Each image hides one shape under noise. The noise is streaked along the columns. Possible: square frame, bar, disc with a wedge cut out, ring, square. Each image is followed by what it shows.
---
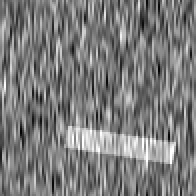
bar
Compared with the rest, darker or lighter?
lighter
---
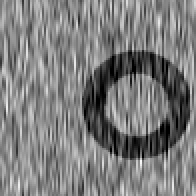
ring
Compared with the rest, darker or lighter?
darker
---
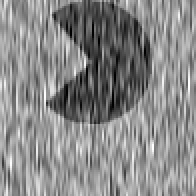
disc with a wedge cut out
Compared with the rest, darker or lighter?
darker
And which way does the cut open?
left
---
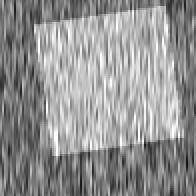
square
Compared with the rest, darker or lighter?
lighter
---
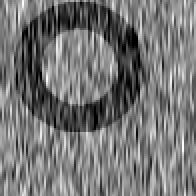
ring
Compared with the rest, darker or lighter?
darker
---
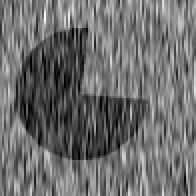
disc with a wedge cut out
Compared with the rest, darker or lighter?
darker
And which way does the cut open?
up and right
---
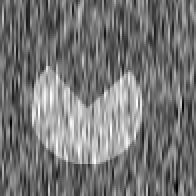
disc with a wedge cut out
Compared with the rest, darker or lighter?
lighter
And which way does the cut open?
up
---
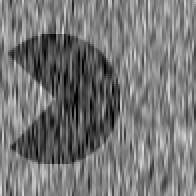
disc with a wedge cut out
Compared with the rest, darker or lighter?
darker
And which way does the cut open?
left
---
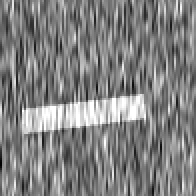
bar
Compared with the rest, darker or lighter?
lighter
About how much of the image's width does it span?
two thirds
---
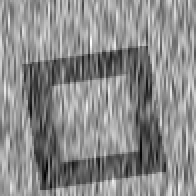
square frame
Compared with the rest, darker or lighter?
darker
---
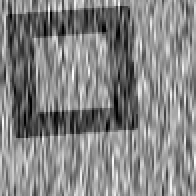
square frame
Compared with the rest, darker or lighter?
darker
